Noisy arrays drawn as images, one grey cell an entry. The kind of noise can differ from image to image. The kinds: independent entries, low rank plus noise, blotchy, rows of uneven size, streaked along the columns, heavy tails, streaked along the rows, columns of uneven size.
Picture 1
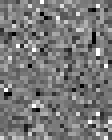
heavy tails
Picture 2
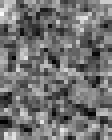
blotchy
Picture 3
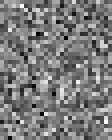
independent entries
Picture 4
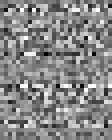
rows of uneven size
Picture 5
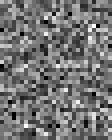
low rank plus noise
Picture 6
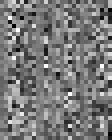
columns of uneven size
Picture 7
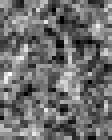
blotchy
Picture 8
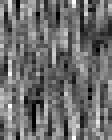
streaked along the columns
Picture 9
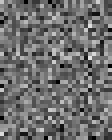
low rank plus noise
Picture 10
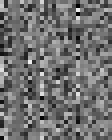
columns of uneven size
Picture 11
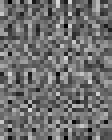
low rank plus noise
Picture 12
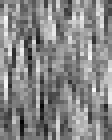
streaked along the columns
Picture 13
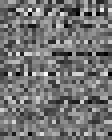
rows of uneven size
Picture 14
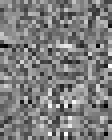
low rank plus noise
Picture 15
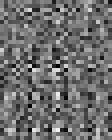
low rank plus noise
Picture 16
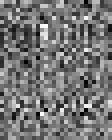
low rank plus noise
